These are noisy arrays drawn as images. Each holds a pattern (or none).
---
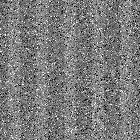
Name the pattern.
vertical stripes
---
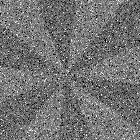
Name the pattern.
spokes from one point
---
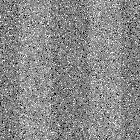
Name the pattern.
vertical stripes
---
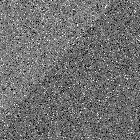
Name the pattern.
a sharp edge
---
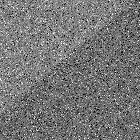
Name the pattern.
a sharp edge
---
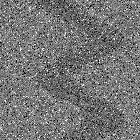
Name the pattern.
a wavy band
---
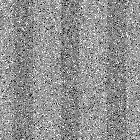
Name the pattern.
vertical stripes
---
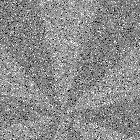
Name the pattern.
spokes from one point
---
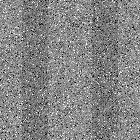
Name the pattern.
vertical stripes
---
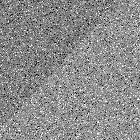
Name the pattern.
a sharp edge
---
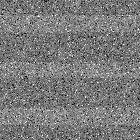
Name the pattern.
horizontal stripes
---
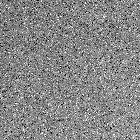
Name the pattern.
a smooth slope
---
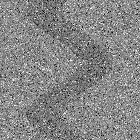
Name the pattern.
a wavy band
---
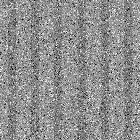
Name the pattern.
vertical stripes
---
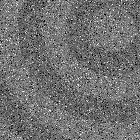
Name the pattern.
rings round one point
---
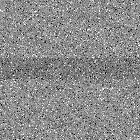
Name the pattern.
one horizontal stripe
